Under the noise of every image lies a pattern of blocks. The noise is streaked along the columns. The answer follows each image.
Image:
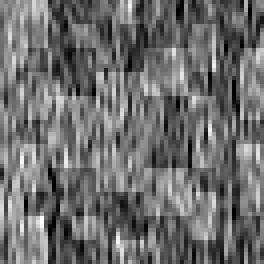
top and bottom mirror each other
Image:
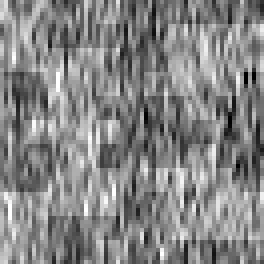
top and bottom mirror each other
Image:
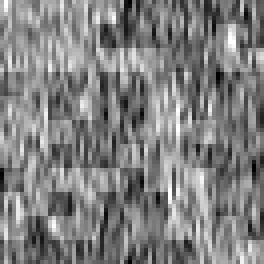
no symmetry
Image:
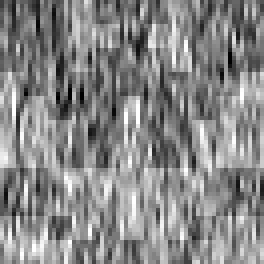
left and right mirror each other
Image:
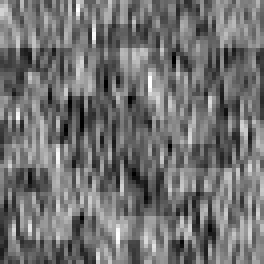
mirrored about the diagonal from the bottom left
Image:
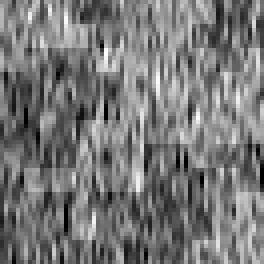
mirrored about the diagonal from the bottom left
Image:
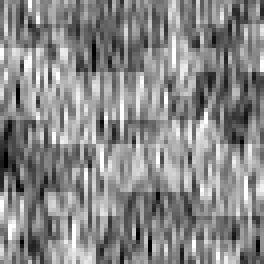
the same after a half turn
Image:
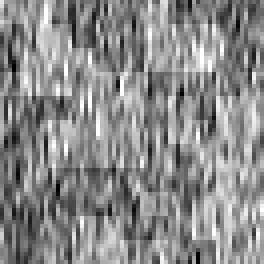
no symmetry
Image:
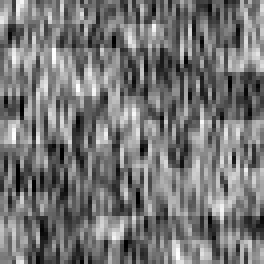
the same after a half turn
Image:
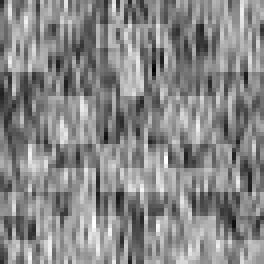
left and right mirror each other
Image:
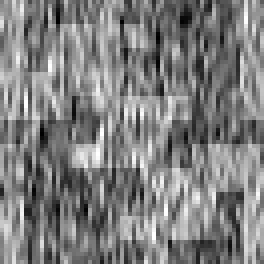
the same after a half turn
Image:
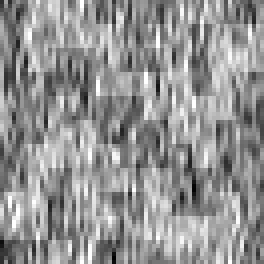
the same after a half turn
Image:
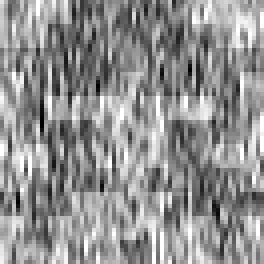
left and right mirror each other
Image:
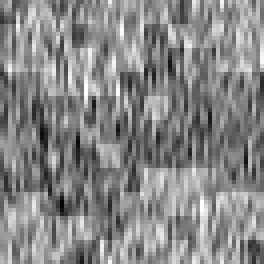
the same after a half turn
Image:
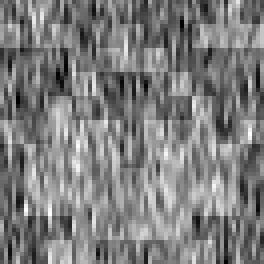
left and right mirror each other
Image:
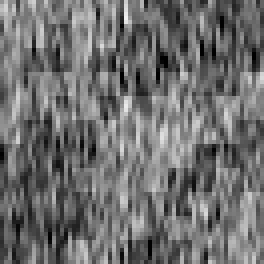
mirrored about the diagonal from the top left
